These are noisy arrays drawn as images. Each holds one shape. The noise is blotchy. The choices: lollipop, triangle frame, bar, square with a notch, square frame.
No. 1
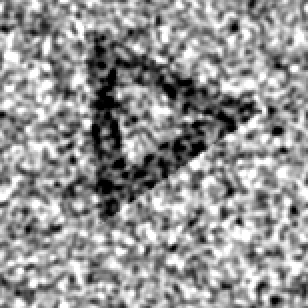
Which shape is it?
triangle frame
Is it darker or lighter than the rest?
darker
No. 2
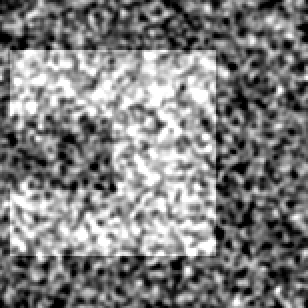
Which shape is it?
square with a notch
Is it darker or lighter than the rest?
lighter
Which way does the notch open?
left
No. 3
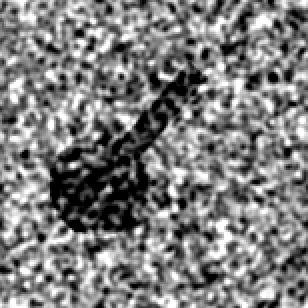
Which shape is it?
lollipop
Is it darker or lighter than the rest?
darker
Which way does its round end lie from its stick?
down and left
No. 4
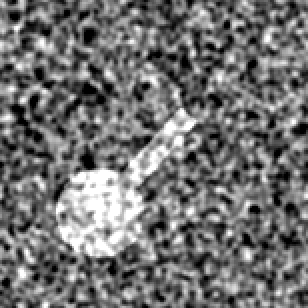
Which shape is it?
lollipop
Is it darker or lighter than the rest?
lighter
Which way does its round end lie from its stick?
down and left
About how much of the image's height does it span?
half
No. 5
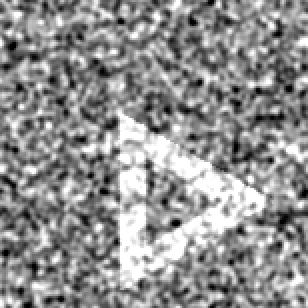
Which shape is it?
triangle frame
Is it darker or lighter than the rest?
lighter
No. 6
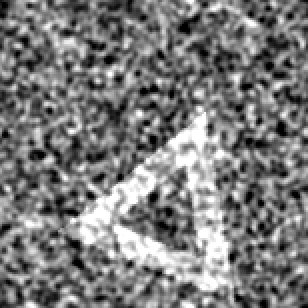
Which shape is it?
triangle frame
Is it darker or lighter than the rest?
lighter
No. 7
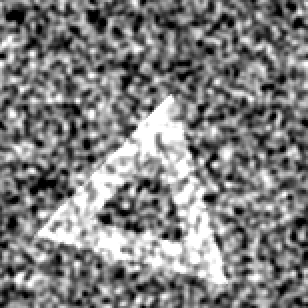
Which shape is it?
triangle frame
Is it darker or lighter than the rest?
lighter
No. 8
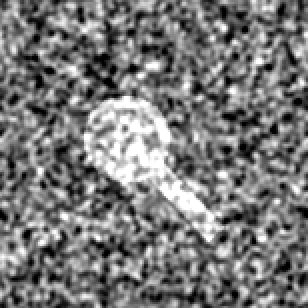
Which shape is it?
lollipop
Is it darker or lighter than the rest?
lighter
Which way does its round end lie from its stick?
up and left
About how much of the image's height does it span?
half
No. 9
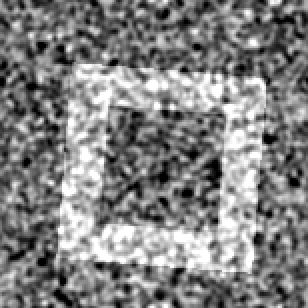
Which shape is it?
square frame
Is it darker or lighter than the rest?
lighter
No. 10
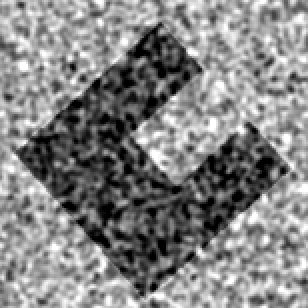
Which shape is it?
square with a notch
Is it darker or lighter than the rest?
darker
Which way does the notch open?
up and right
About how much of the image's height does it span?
nearly all
